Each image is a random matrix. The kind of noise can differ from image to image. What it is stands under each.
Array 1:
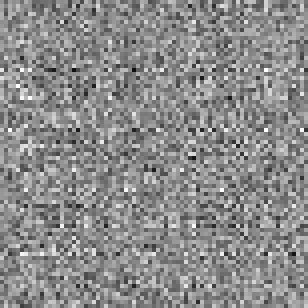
low rank plus noise
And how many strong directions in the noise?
three or four
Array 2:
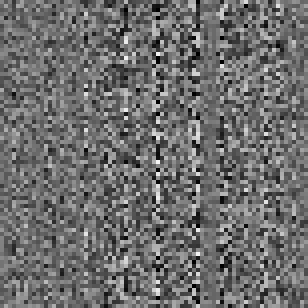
columns of uneven size
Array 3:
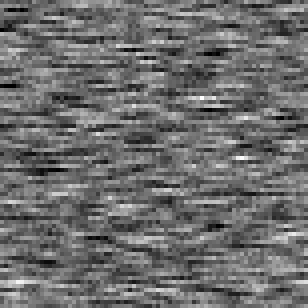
streaked along the rows
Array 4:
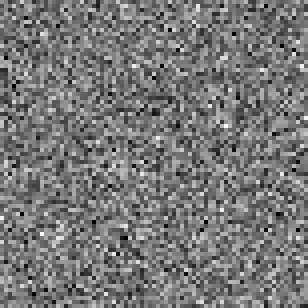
independent entries
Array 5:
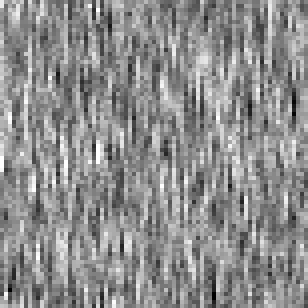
streaked along the columns
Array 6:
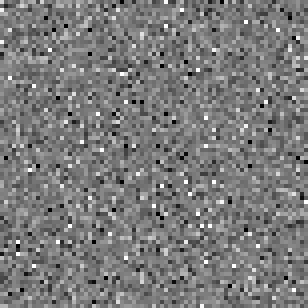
heavy tails
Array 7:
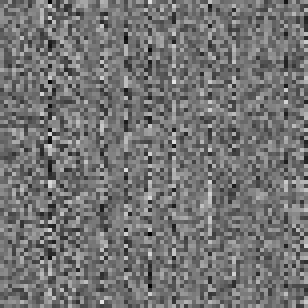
columns of uneven size
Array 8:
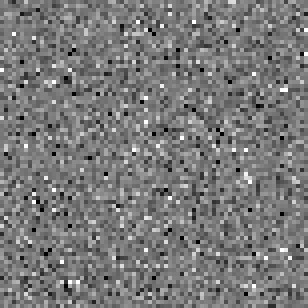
heavy tails
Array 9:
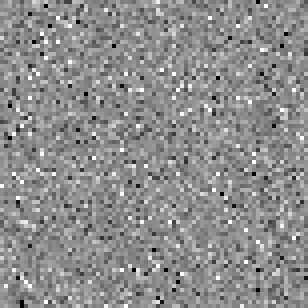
heavy tails
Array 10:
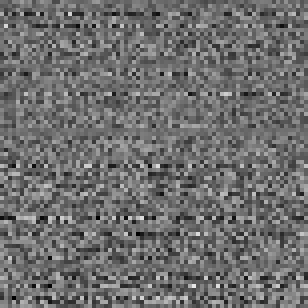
rows of uneven size
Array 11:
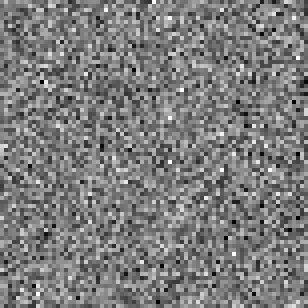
independent entries
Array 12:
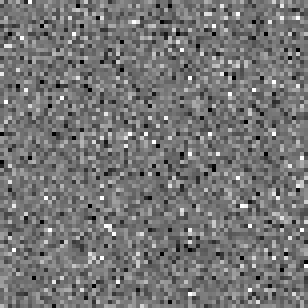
heavy tails
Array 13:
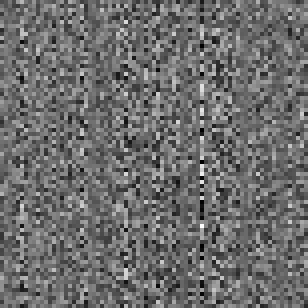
columns of uneven size
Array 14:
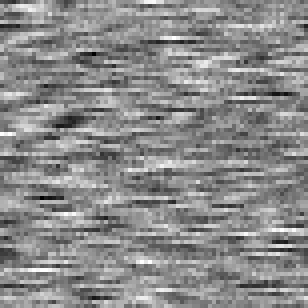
streaked along the rows
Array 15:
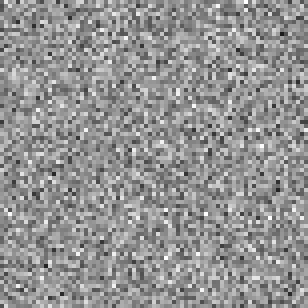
independent entries
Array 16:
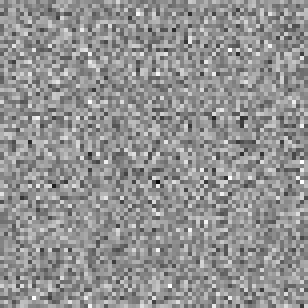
low rank plus noise
